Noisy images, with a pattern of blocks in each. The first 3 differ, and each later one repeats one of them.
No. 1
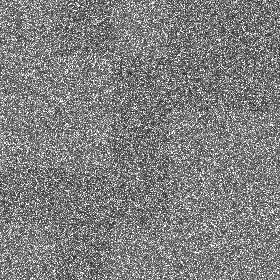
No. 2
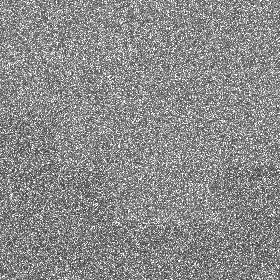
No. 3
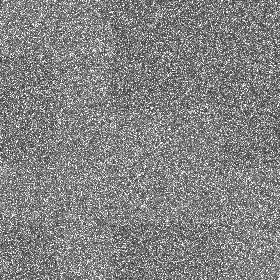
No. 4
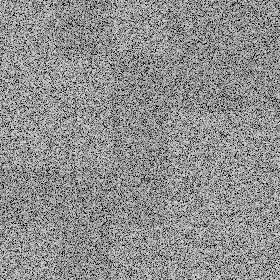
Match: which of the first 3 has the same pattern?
1
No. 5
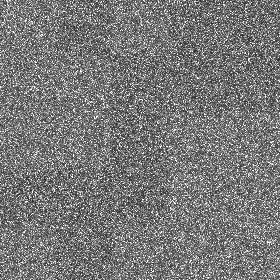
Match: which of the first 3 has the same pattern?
1
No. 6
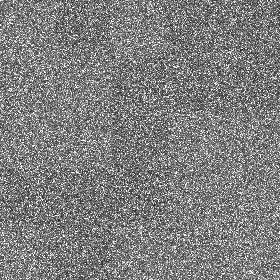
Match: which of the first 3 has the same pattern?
1
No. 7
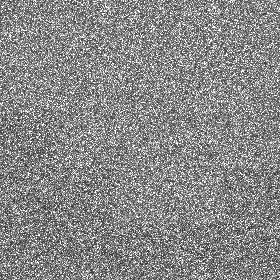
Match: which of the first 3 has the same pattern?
2
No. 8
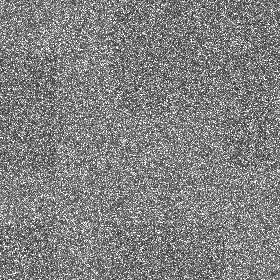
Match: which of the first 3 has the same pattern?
3
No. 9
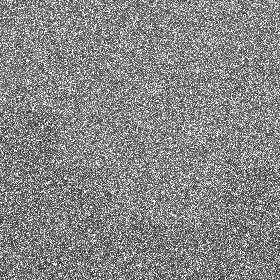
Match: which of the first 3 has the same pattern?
2
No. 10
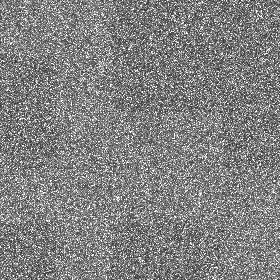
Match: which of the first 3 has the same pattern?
3
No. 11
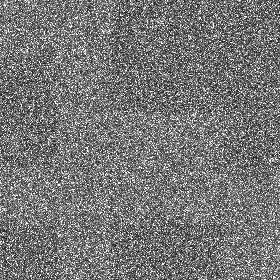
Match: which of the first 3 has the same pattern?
3
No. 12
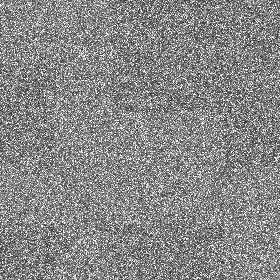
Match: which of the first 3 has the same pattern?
3
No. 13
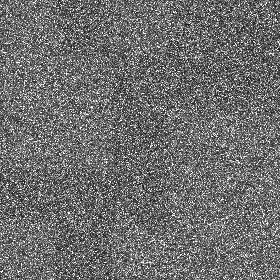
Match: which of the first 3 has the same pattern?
1
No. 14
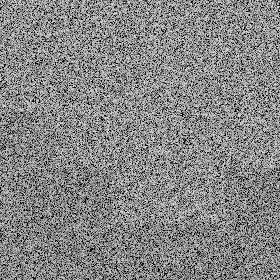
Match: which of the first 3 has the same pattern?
2
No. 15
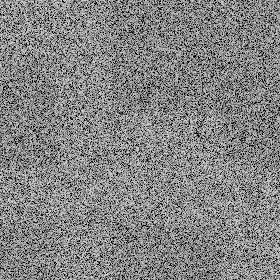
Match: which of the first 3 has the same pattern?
3
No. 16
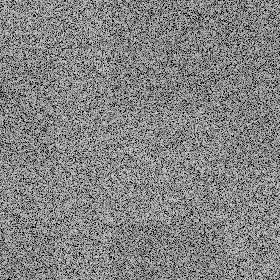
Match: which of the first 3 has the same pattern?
3
